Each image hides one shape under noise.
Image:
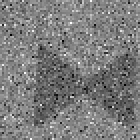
dark bow tie
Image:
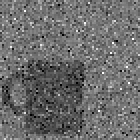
dark cup
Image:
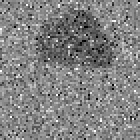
dark cloud
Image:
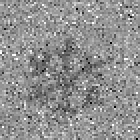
dark snowflake
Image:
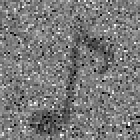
dark musical note
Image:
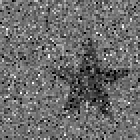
dark star
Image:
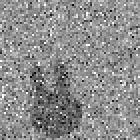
dark rabbit's head
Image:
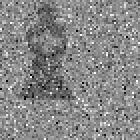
dark chess bishop
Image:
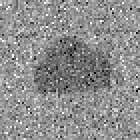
dark cloud
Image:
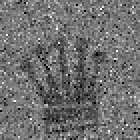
dark chess queen
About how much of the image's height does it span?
two thirds
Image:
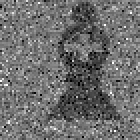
dark chess bishop
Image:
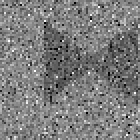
dark bow tie
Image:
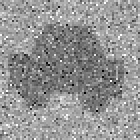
dark car
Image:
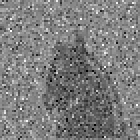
dark chess knight
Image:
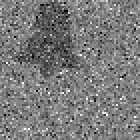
dark bell
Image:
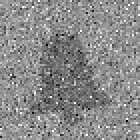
dark bell
